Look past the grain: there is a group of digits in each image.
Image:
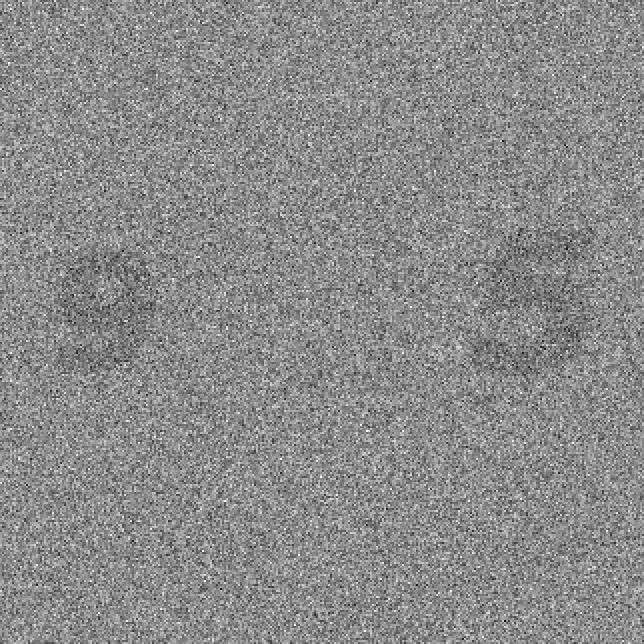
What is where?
middle left: dark 9; middle right: dark 5
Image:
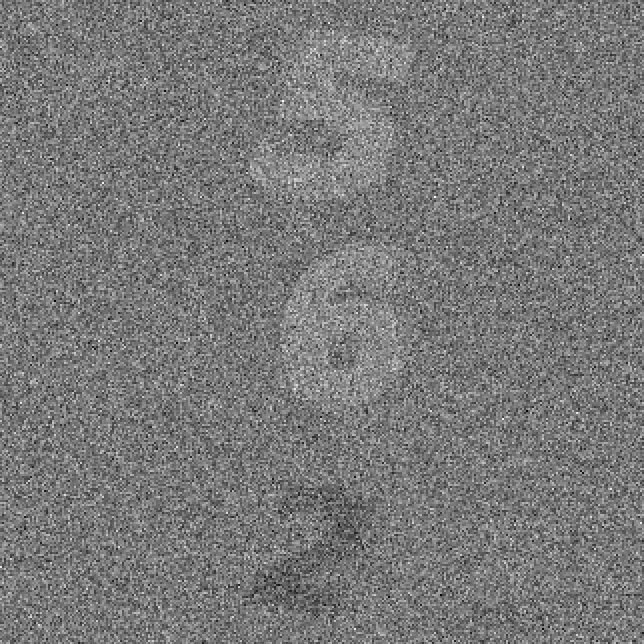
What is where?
top middle: light 5; centre: light 6; bottom middle: dark 2
